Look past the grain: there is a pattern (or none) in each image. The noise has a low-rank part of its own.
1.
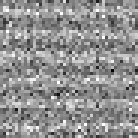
horizontal stripes
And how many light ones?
6
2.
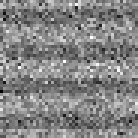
horizontal stripes
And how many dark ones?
4
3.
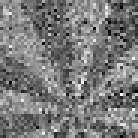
spokes from one point
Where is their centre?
bottom middle
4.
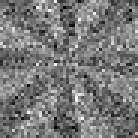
spokes from one point
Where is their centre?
centre
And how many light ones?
8
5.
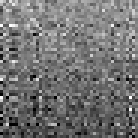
a smooth slope
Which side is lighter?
top
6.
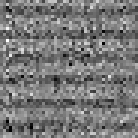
horizontal stripes
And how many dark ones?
6
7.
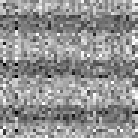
horizontal stripes
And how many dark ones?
3
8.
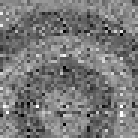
rings round one point
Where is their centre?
bottom middle
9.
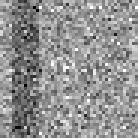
one vertical stripe
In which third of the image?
left
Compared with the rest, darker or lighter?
darker
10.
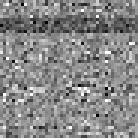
one horizontal stripe
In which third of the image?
top
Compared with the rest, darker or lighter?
darker
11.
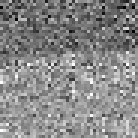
a sharp edge
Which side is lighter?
bottom
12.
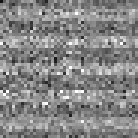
horizontal stripes
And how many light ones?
5
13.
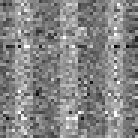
vertical stripes
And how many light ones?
3
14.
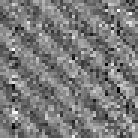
diagonal stripes
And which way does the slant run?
top left to bottom right
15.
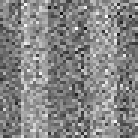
vertical stripes
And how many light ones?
2
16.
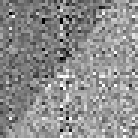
a sharp edge
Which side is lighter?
bottom right
